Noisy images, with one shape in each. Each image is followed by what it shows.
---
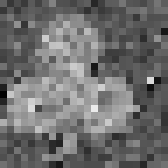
club
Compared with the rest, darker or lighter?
lighter
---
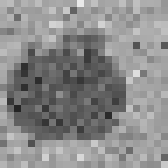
apple
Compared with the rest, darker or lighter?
darker
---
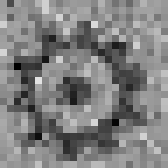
gear
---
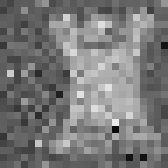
chess rook
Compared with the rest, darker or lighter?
lighter
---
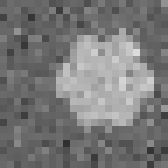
flower
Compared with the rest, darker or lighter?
lighter
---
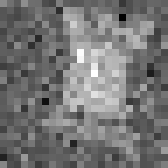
chess rook
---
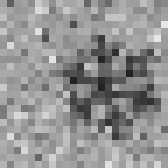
snowflake
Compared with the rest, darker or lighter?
darker
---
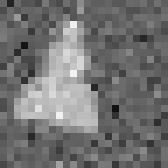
chess pawn
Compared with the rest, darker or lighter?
lighter
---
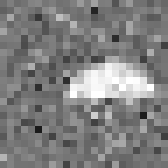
umbrella
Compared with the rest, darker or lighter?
lighter
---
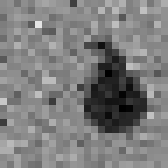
pear
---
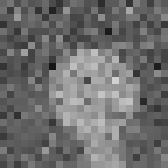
light bulb
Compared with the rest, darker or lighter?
lighter
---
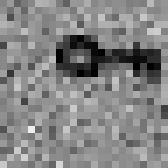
key
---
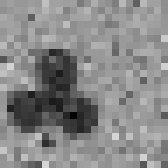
club
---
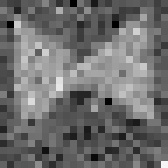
bow tie
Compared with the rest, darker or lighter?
lighter
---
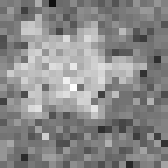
turtle
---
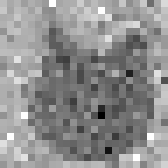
cat's head
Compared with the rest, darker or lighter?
darker
